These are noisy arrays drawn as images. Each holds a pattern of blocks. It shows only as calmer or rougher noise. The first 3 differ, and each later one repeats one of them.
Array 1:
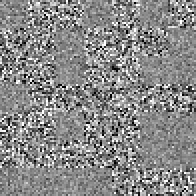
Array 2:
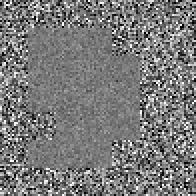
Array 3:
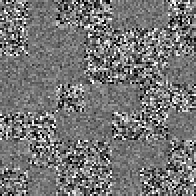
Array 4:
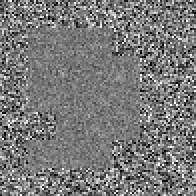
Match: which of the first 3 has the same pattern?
2
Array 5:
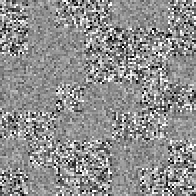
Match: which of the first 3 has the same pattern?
3
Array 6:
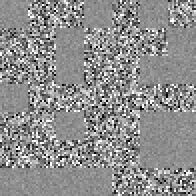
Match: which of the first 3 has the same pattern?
1
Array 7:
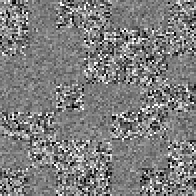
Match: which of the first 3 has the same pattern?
3
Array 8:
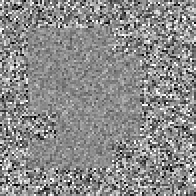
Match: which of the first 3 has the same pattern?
2
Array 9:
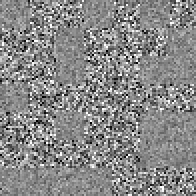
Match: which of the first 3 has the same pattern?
1
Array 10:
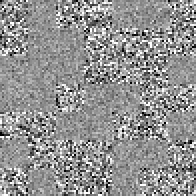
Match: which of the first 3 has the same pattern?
3
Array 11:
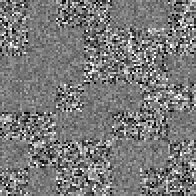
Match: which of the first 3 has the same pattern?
3
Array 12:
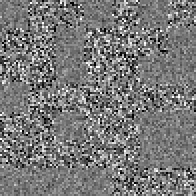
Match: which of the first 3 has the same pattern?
1
